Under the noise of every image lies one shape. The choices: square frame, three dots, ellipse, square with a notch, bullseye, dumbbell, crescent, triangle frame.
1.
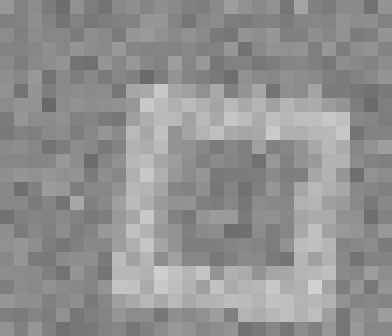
square frame
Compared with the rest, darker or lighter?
lighter
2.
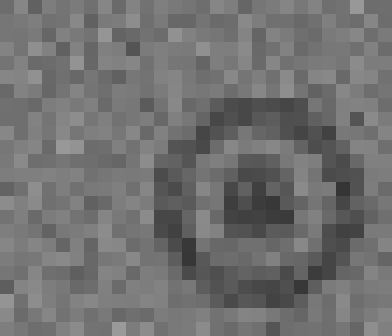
bullseye
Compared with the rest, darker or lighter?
darker
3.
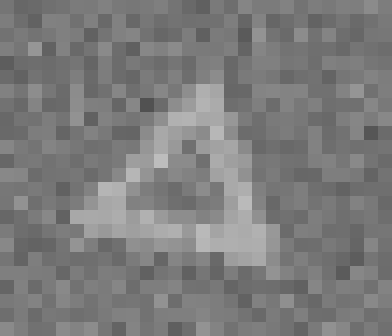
triangle frame
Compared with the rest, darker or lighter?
lighter
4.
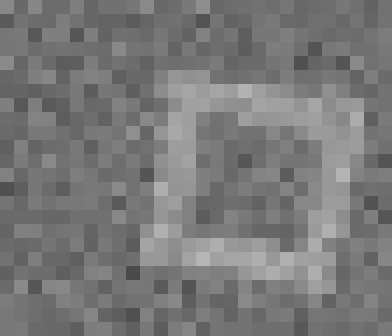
square frame
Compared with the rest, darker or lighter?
lighter
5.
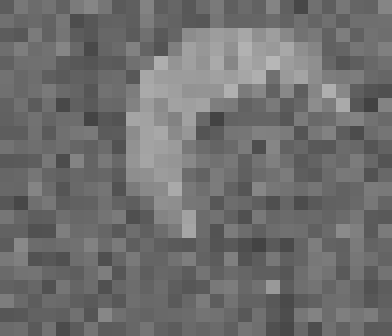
crescent
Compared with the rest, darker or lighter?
lighter
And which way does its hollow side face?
down and right
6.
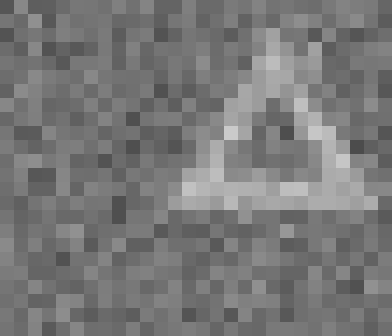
triangle frame
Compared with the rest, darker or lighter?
lighter
